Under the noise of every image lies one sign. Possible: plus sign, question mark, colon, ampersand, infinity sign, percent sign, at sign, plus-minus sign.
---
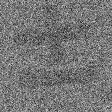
plus-minus sign
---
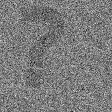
question mark
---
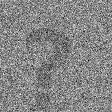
question mark
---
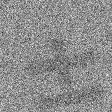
plus-minus sign
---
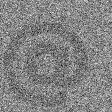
at sign
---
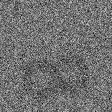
infinity sign
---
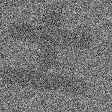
plus-minus sign
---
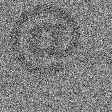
at sign
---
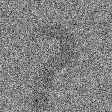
question mark
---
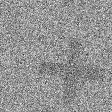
plus sign
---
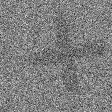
plus sign
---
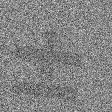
plus-minus sign
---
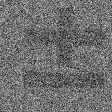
plus-minus sign
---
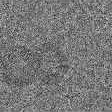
infinity sign
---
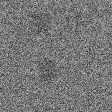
colon
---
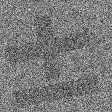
plus-minus sign
